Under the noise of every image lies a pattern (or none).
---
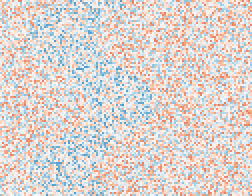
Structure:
a wavy band
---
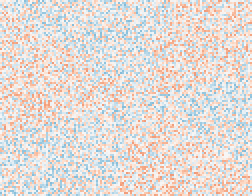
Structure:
spokes from one point
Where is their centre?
centre
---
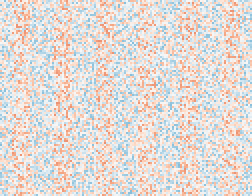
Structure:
vertical stripes
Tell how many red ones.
6
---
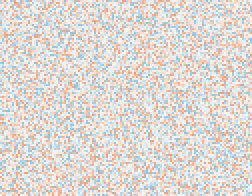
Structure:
only noise
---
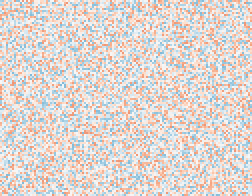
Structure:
only noise
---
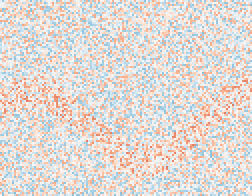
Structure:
a wavy band
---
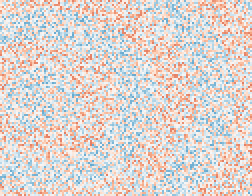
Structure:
rings round one point
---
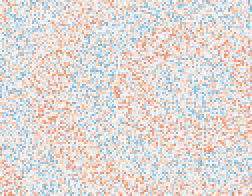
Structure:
rings round one point
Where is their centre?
middle right
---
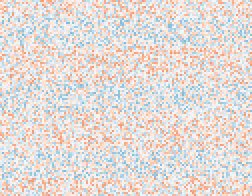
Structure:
horizontal stripes
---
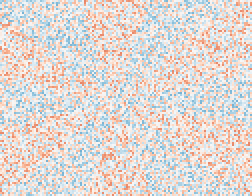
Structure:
spokes from one point
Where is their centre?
centre
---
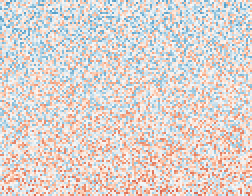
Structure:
a smooth slope
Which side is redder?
bottom
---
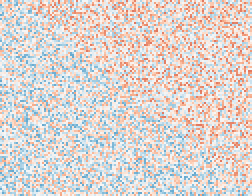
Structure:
a sharp edge
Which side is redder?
top right
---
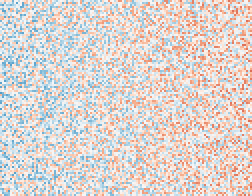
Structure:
a smooth slope
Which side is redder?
right
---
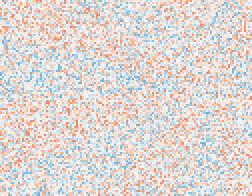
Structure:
spokes from one point
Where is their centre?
middle right
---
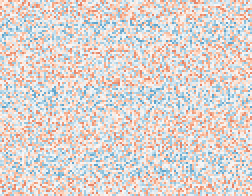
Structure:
horizontal stripes
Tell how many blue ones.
3
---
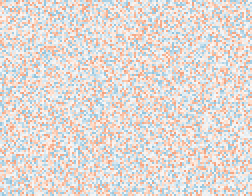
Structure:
only noise
